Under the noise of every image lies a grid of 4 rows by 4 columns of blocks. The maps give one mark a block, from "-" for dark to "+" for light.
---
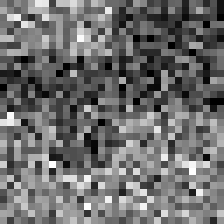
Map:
+ + - -
- - - -
+ - + +
+ + + +
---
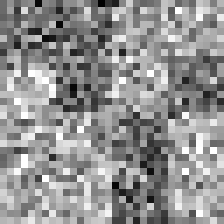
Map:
- - + +
+ - + -
+ + - +
+ + - +
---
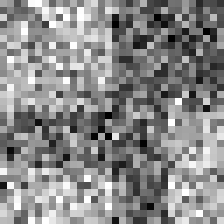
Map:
+ + - -
+ + - -
- - - +
+ + - +
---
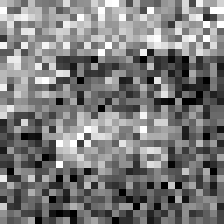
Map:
+ + + +
+ - - -
- + + -
- - - -
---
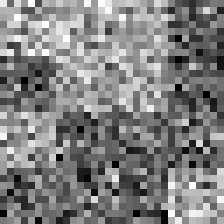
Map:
+ + + -
- + + -
+ - - -
- - - +
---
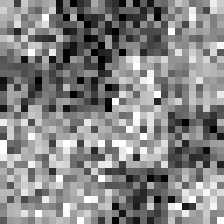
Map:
+ - - +
- - + +
+ + + -
+ + - +
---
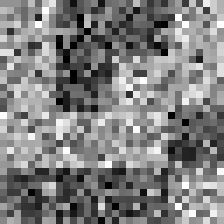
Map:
+ - - +
+ - + +
+ + + -
- - - +
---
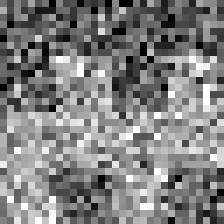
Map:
- - - -
- + - +
+ + + +
+ - + -
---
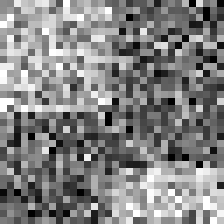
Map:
+ + - -
+ + - -
- - - -
- - + +
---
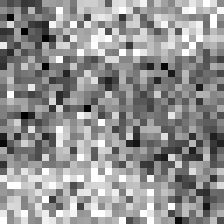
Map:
- + + +
- - - -
- + - -
+ + + -
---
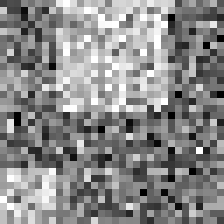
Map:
- + + -
- + + -
- - - -
+ - - -
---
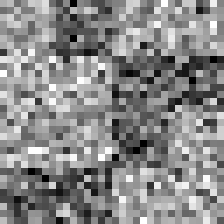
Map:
+ - + +
+ + - -
+ + - +
- - + +
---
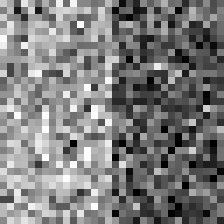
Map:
+ + - -
+ + - -
+ + - -
+ + - -
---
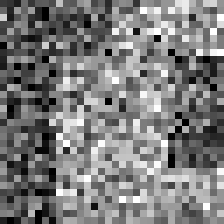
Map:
- - + +
- + + -
- + + -
- + + +
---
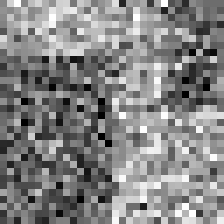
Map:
+ + + -
- - + -
- - + +
- - + +
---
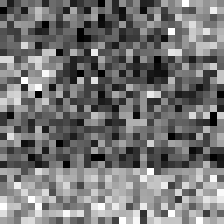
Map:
- - - +
+ - - -
- - - -
+ + + +
